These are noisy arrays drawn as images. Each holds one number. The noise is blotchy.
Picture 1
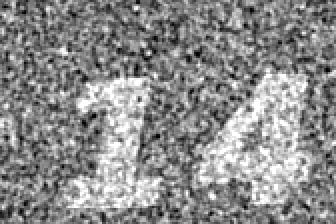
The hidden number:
14
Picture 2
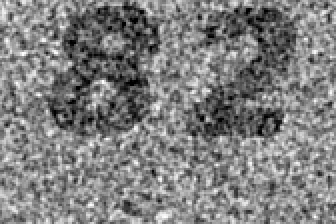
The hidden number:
82
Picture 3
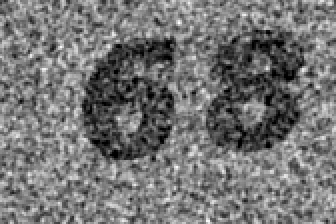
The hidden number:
68
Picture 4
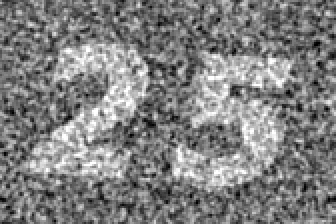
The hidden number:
25
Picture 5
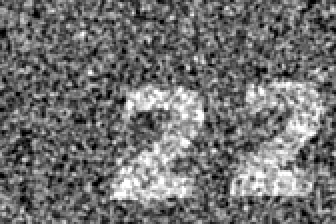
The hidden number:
22
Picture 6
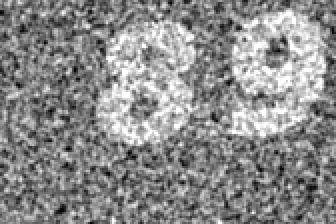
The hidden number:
89
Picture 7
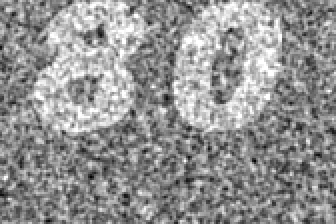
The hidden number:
80
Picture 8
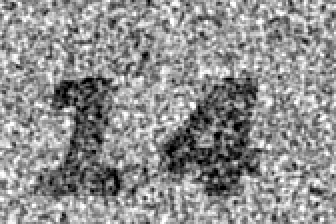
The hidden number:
14
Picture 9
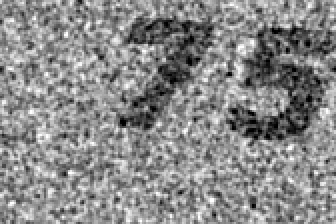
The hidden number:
75
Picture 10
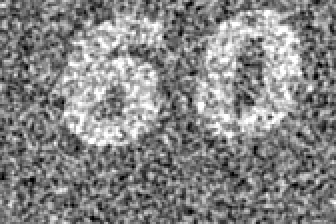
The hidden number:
60
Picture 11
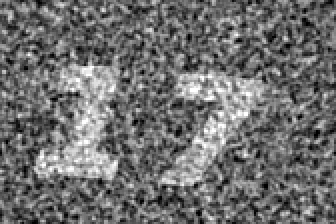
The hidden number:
17
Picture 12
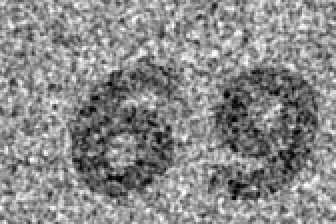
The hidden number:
69
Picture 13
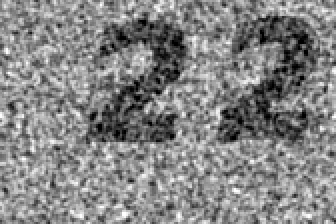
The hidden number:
22
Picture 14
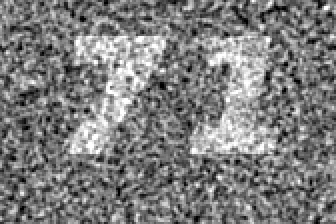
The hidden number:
71
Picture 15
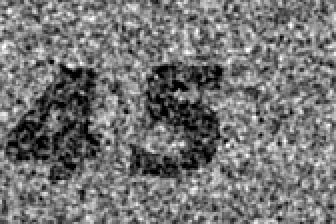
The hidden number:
45
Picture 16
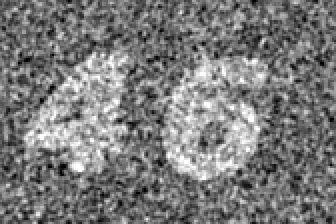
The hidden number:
46
